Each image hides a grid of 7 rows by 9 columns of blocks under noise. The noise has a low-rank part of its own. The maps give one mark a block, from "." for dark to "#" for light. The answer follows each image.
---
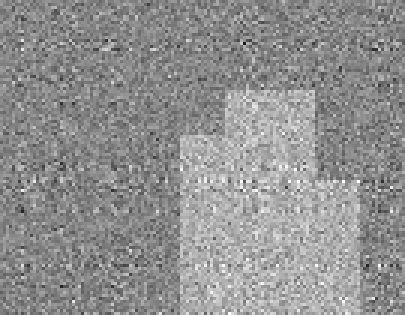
. . . . . . . . .
. . . . . . . . .
. . . . . # # . .
. . . . # # # . .
. . . . # # # # .
. . . . # # # # .
. . . . # # # # .
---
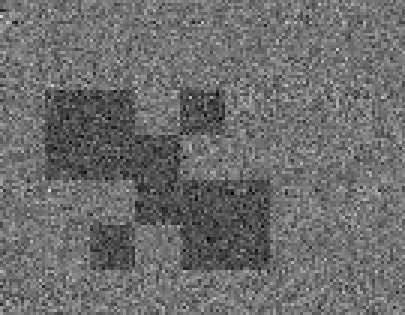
# # # # # # # # #
# # # # # # # # #
# . . # . # # # #
# . . . # # # # #
# # # . . . # # #
# # . # . . # # #
# # # # # # # # #
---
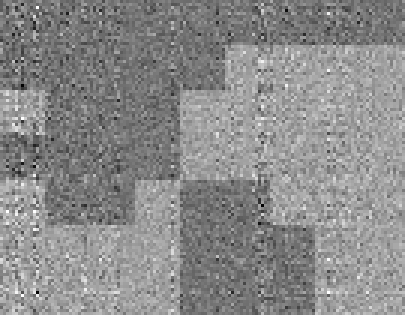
. . . . . . . . .
. . . . . # # # #
# . . . # # # # #
. . . . # # # # #
# . . # . . # # #
# # # # . . . # #
# # # # . . . # #
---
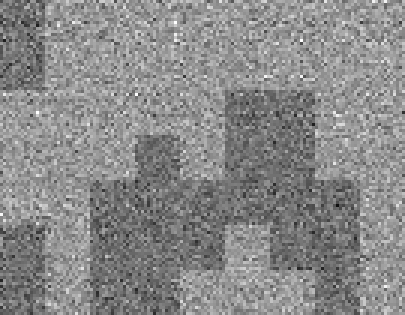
. # # # # # # # #
. # # # # # # # #
# # # # # . . # #
# # # . # . . # #
# # . . . . . . #
. # . . . # . . #
. # . . # # # . #
